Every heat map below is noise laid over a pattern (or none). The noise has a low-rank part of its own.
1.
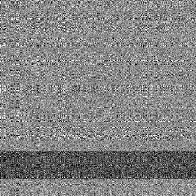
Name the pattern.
one horizontal stripe
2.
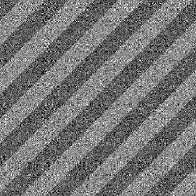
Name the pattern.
diagonal stripes
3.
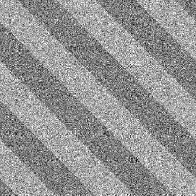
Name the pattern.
diagonal stripes
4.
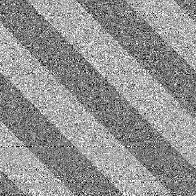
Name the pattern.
diagonal stripes
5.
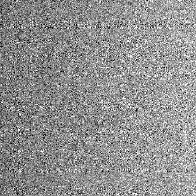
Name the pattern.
a smooth slope
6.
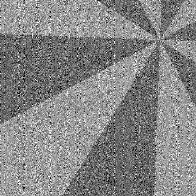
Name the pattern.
spokes from one point
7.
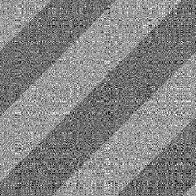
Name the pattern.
diagonal stripes
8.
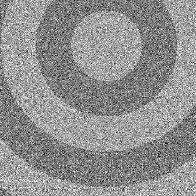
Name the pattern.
rings round one point
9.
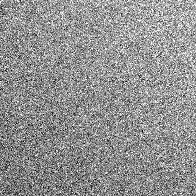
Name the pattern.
a smooth slope
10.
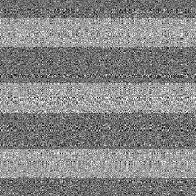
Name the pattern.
horizontal stripes
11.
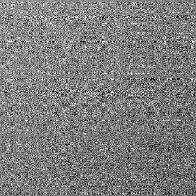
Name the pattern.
a smooth slope
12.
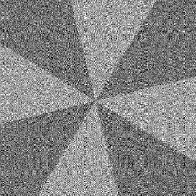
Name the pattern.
spokes from one point
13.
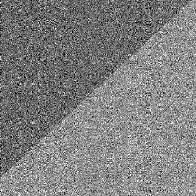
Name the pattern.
a sharp edge
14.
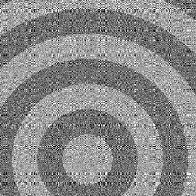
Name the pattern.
rings round one point
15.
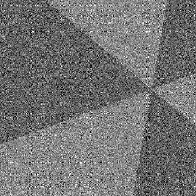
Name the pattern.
spokes from one point
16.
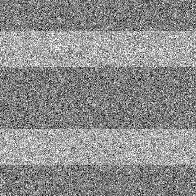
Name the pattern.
horizontal stripes
